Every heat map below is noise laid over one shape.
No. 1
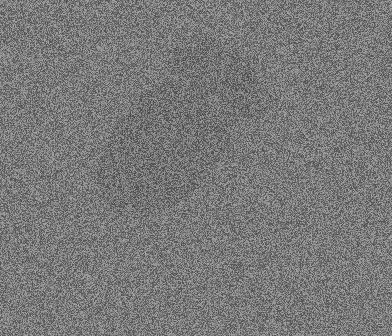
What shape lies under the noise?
footprint
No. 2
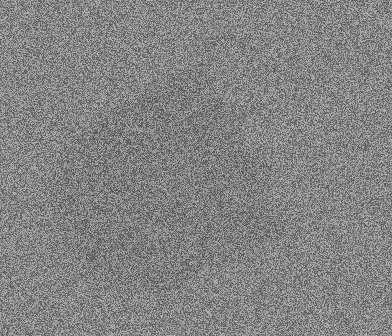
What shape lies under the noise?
ghost
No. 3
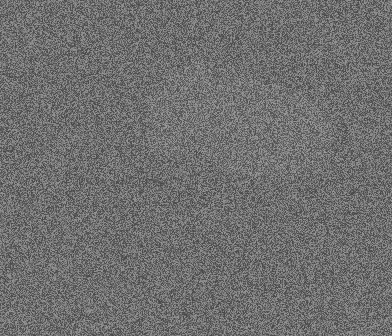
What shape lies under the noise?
footprint
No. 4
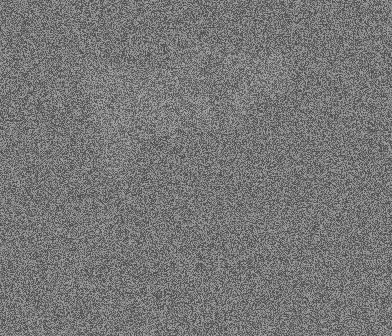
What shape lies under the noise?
chess bishop
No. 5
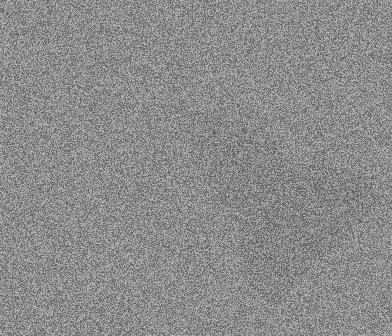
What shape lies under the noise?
chess pawn
